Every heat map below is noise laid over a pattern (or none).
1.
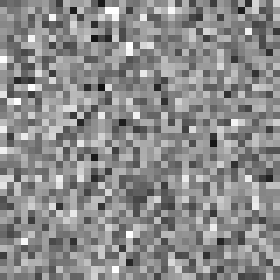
only noise
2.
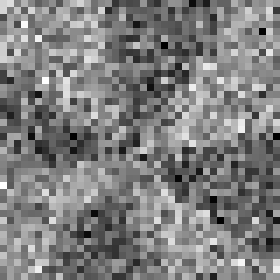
spokes from one point
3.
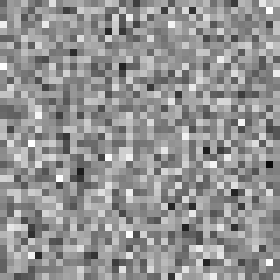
only noise
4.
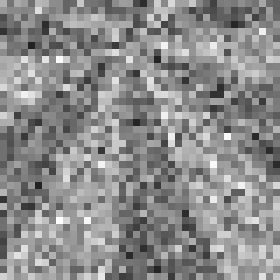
spokes from one point
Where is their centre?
top middle
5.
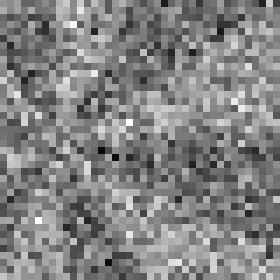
spokes from one point
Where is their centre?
middle left
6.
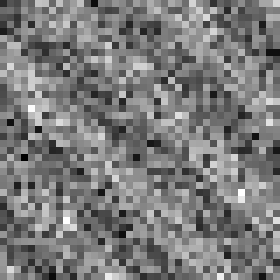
diagonal stripes
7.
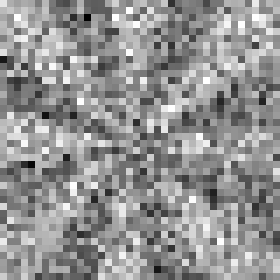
spokes from one point
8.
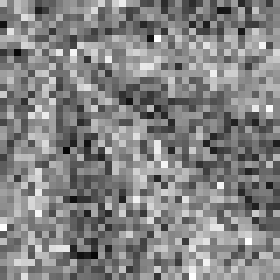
spokes from one point
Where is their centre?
top left
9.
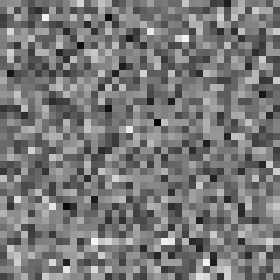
only noise
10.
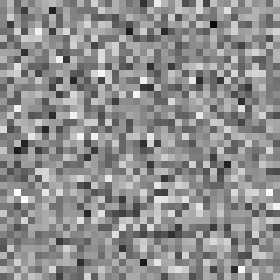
only noise
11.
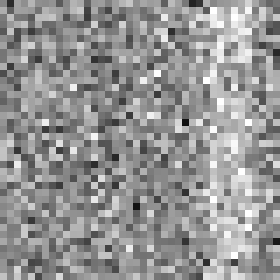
one vertical stripe
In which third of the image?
right
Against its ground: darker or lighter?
lighter
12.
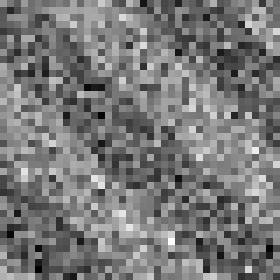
diagonal stripes
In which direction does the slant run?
top left to bottom right
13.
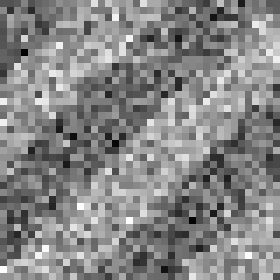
diagonal stripes
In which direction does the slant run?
bottom left to top right
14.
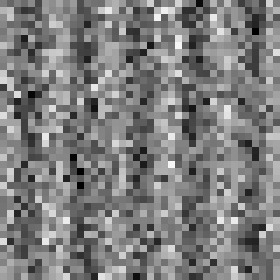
vertical stripes
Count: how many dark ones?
5
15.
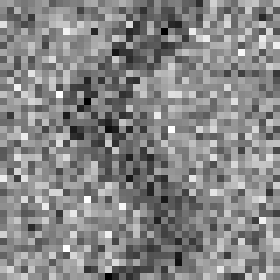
a wavy band
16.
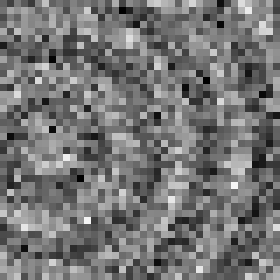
rings round one point
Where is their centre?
middle left
